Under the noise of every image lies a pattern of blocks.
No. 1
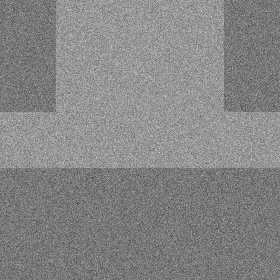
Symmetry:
left and right mirror each other
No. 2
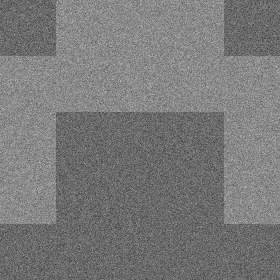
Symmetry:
left and right mirror each other
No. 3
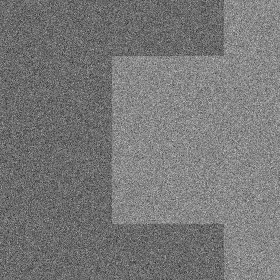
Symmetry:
top and bottom mirror each other
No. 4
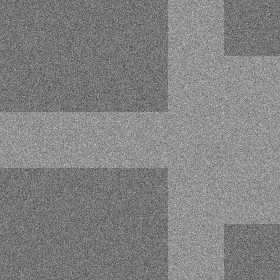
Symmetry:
top and bottom mirror each other
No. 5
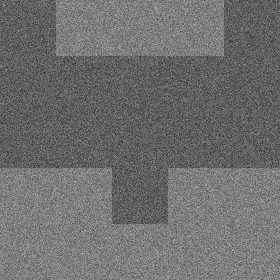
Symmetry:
left and right mirror each other
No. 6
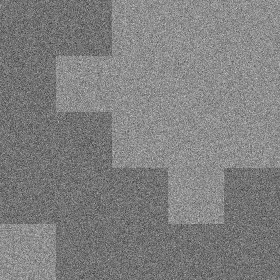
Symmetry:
mirrored about the diagonal from the bottom left
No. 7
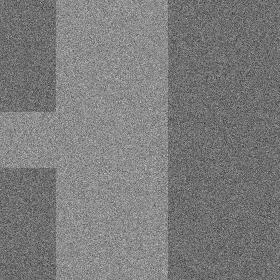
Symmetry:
top and bottom mirror each other
